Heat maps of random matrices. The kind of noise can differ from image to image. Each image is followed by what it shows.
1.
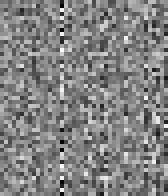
columns of uneven size
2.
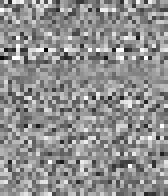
rows of uneven size
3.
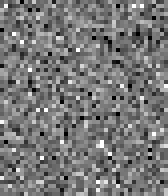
heavy tails
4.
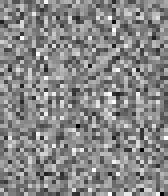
low rank plus noise
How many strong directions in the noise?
three or four
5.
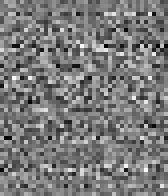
rows of uneven size
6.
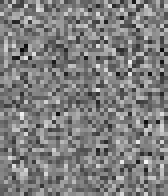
low rank plus noise
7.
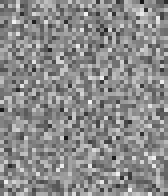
independent entries
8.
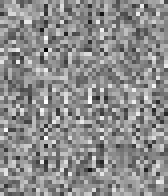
low rank plus noise
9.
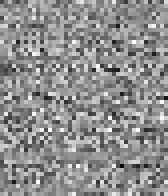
rows of uneven size
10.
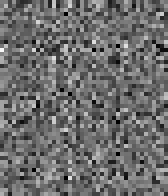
low rank plus noise
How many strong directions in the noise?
three or four
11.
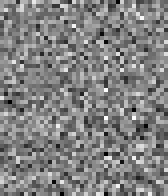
low rank plus noise
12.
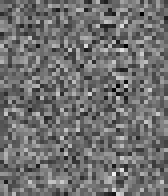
low rank plus noise
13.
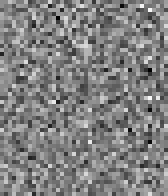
low rank plus noise
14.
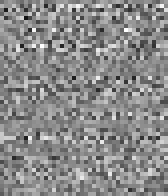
rows of uneven size
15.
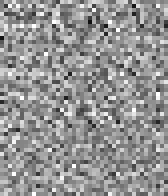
low rank plus noise
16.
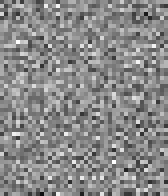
low rank plus noise
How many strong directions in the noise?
five to eight
